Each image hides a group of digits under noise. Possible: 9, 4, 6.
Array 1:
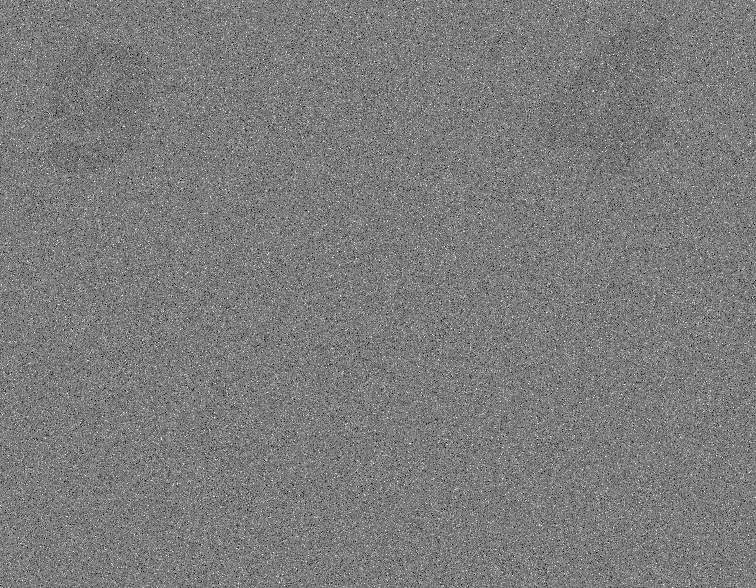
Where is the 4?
top right
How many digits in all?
2
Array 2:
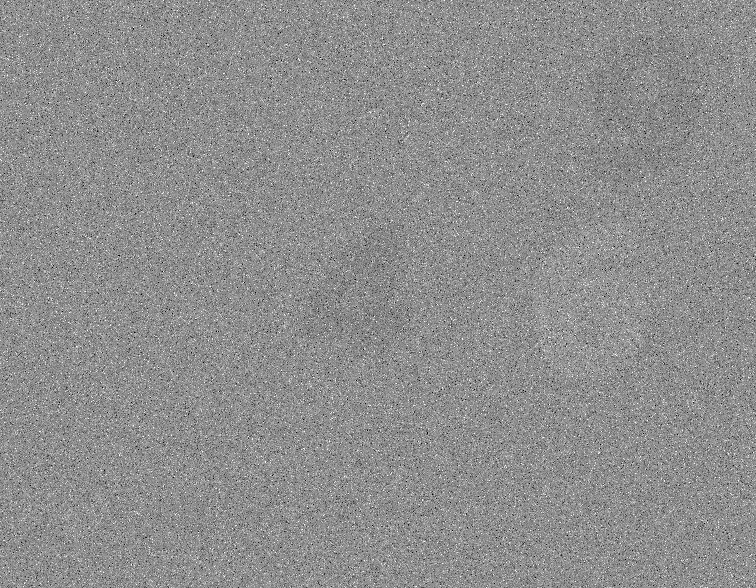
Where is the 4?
centre
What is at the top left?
nothing
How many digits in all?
3
